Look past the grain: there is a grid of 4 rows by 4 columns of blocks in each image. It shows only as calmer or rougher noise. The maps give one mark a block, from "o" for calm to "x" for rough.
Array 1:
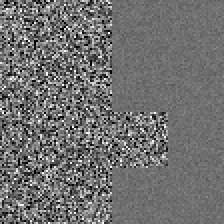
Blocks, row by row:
xxoo
xxoo
xxxo
xxoo
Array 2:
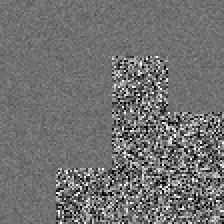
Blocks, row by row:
oooo
ooxo
ooxx
oxxx
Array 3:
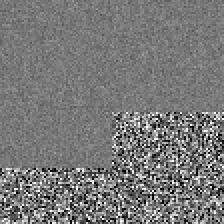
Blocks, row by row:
oooo
oooo
ooxx
xxxx
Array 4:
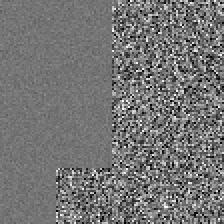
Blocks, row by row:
ooxx
ooxx
ooxx
oxxx
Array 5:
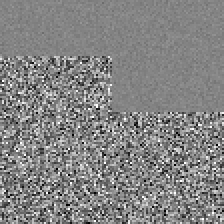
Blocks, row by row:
oooo
xxoo
xxxx
xxxx
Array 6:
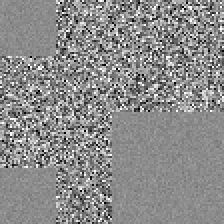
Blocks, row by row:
oxxx
xxxx
xxoo
oxoo
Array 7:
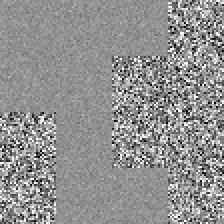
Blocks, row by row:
ooox
ooxx
xoxx
xoox
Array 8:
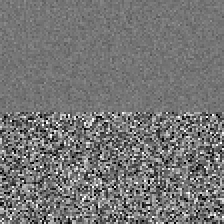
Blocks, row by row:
oooo
oooo
xxxx
xxxx
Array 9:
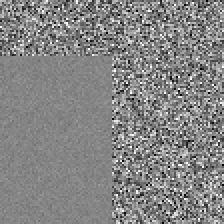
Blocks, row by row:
xxxx
ooxx
ooxx
ooxx
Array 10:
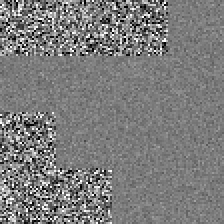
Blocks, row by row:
xxxo
oooo
xooo
xxoo
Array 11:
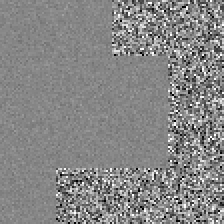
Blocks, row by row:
ooxx
ooox
ooox
oxxx
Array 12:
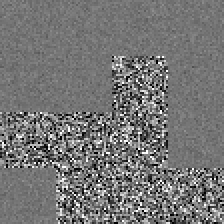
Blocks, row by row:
oooo
ooxo
xxxo
oxxx
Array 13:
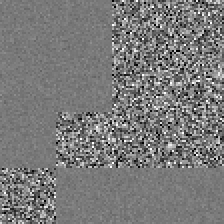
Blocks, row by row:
ooxx
ooxx
oxxx
xooo
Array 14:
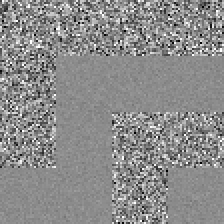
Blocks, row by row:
xxxx
xooo
xoxx
ooxo
